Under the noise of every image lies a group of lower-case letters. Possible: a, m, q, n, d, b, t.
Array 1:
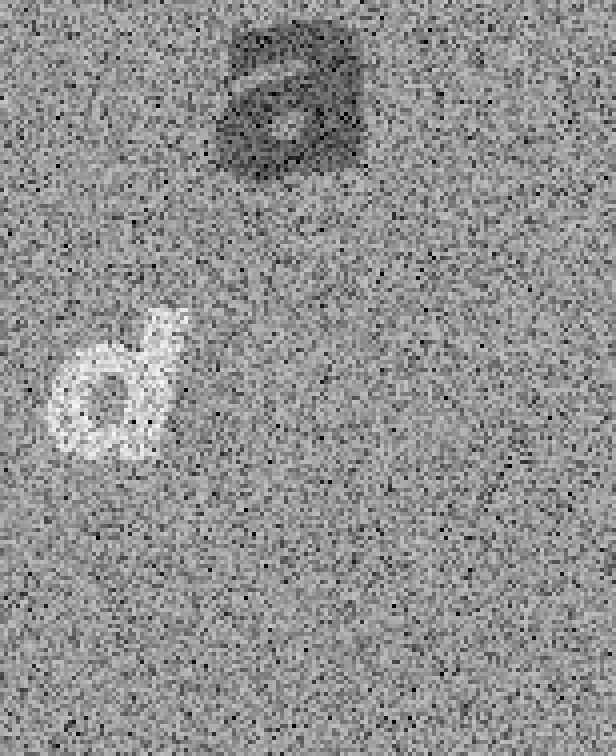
top middle: dark a; middle left: light d
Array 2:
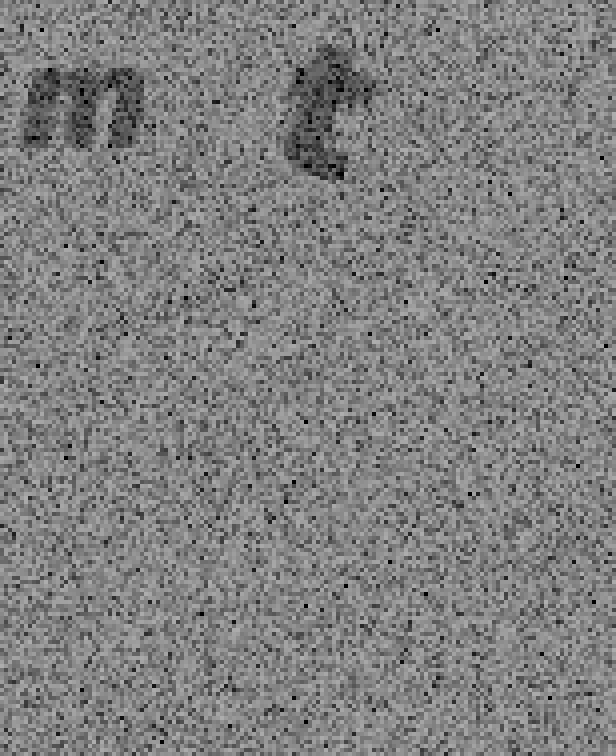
top left: dark m; top middle: dark t
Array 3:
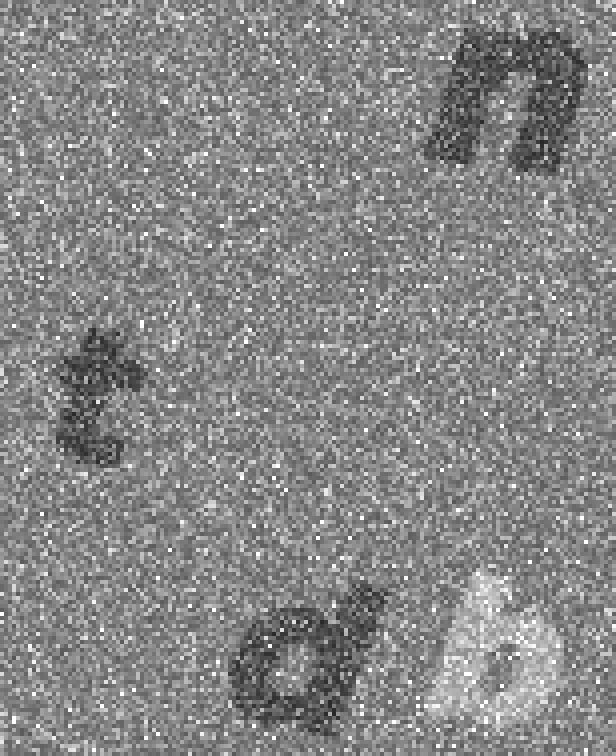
top right: dark n; middle left: dark t; bottom middle: dark d; bottom right: light b
